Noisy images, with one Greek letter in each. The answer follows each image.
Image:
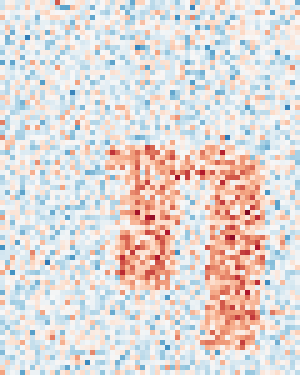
eta
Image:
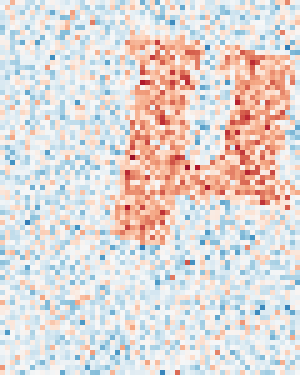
mu
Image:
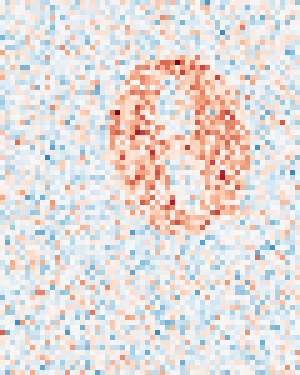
theta
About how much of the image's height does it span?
half
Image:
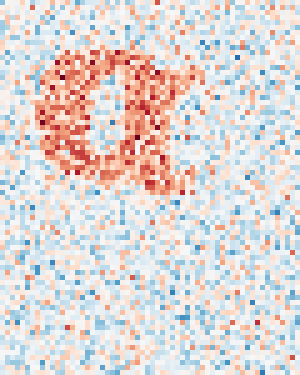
alpha
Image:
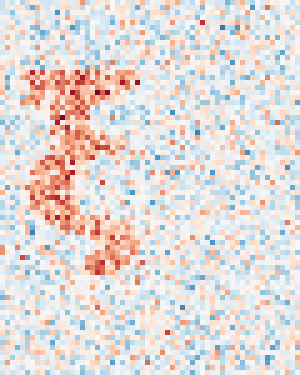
xi
